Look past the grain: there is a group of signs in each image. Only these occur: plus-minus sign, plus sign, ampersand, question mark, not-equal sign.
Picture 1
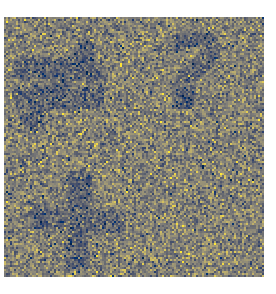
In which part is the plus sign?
bottom left
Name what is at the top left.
not-equal sign
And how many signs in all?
3
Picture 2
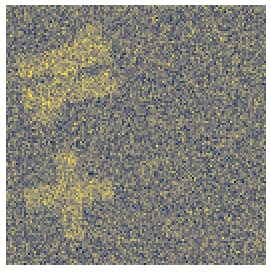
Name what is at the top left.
not-equal sign
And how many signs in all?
2
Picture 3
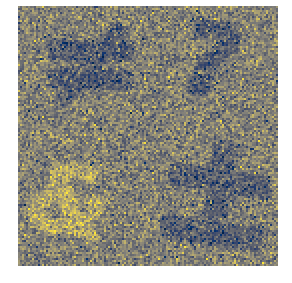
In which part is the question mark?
top right
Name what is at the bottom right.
plus-minus sign
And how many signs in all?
4
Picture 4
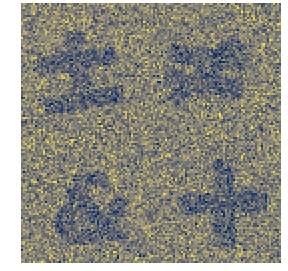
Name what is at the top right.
not-equal sign
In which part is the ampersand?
bottom left
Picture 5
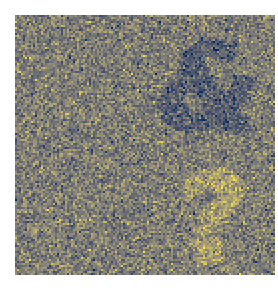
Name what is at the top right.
ampersand
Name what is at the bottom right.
question mark
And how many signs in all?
2
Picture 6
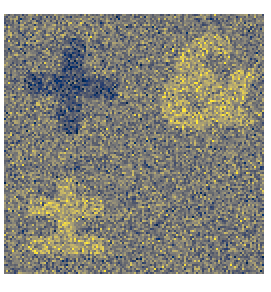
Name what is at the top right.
ampersand
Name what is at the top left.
plus sign
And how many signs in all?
3
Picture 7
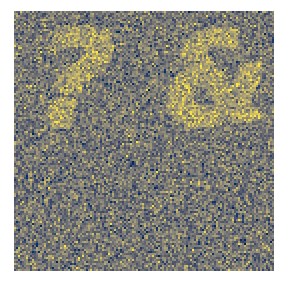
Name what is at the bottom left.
nothing
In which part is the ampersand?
top right
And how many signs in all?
2
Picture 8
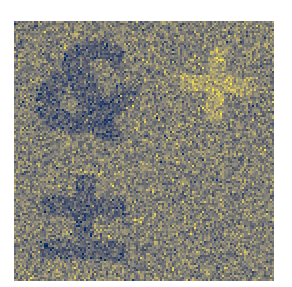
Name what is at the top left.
ampersand
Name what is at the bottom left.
plus-minus sign
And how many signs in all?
3
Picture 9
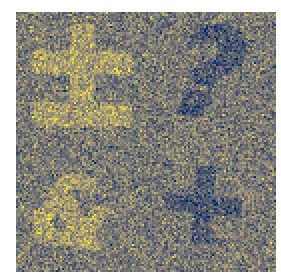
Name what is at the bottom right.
plus sign
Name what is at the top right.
question mark
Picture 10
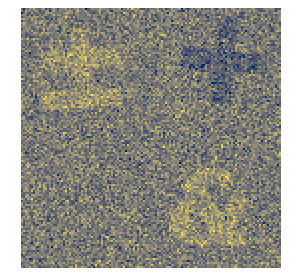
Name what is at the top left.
plus-minus sign
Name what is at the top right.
plus sign
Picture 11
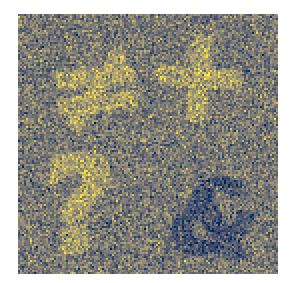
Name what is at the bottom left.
question mark
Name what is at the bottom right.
ampersand
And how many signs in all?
4
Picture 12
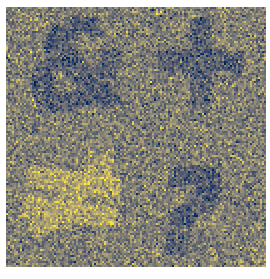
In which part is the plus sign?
top right
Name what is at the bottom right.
question mark
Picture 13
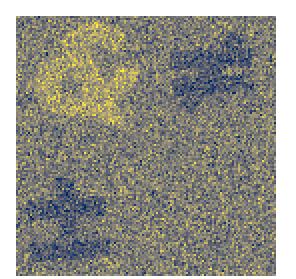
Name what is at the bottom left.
plus-minus sign
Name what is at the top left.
ampersand
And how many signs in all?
3
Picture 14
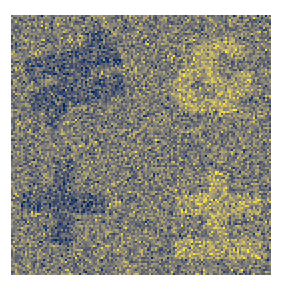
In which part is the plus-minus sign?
bottom right
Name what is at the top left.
not-equal sign
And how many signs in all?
4
